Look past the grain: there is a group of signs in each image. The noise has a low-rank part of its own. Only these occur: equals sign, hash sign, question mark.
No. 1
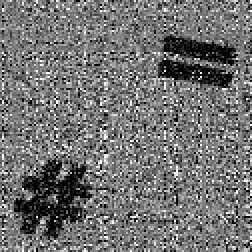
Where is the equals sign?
top right
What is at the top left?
nothing
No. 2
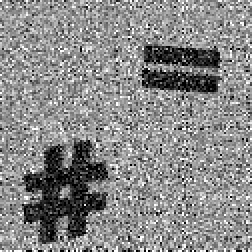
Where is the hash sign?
bottom left
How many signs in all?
2
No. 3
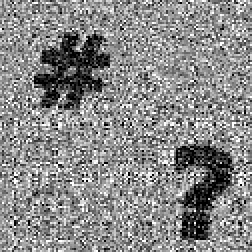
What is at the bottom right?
question mark
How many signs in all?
2
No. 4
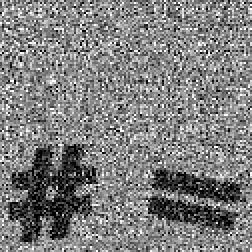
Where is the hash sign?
bottom left
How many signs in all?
2
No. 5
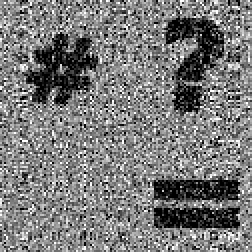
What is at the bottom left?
nothing
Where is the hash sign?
top left
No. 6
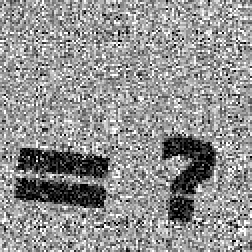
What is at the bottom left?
equals sign
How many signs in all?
2
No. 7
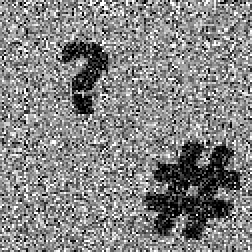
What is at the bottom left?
nothing
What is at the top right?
nothing
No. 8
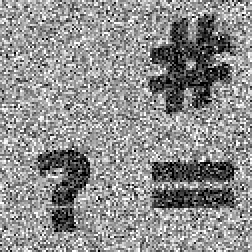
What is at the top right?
hash sign
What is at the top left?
nothing
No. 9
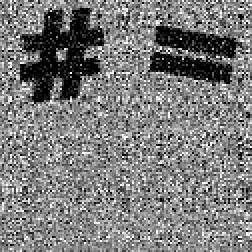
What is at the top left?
hash sign
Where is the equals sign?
top right
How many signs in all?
2
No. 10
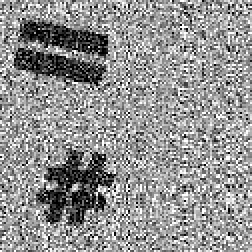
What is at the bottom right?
nothing
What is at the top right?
nothing
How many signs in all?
2
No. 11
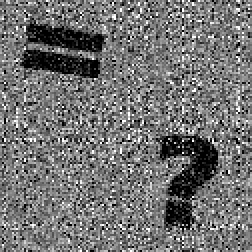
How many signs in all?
2
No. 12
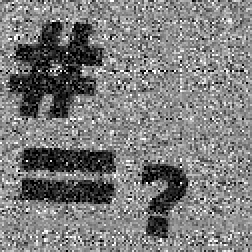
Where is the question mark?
bottom right
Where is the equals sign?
bottom left
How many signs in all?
3
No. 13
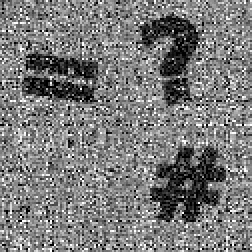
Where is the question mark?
top right
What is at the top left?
equals sign
